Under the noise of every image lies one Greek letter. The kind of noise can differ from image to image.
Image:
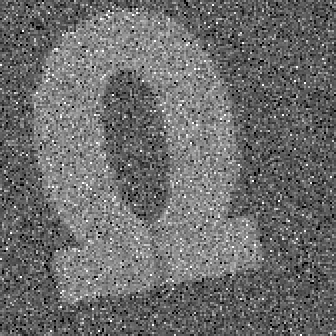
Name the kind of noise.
heavy tails
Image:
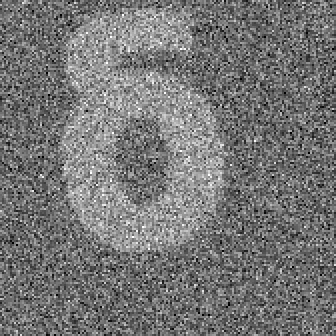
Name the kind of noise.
independent entries
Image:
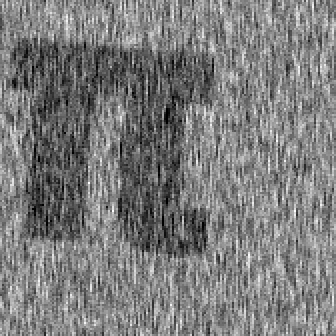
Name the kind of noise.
streaked along the columns
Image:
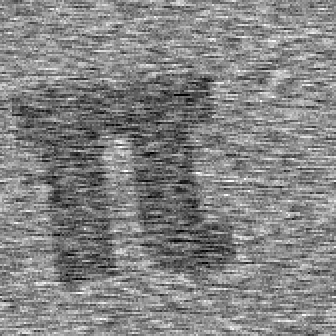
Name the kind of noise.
streaked along the rows
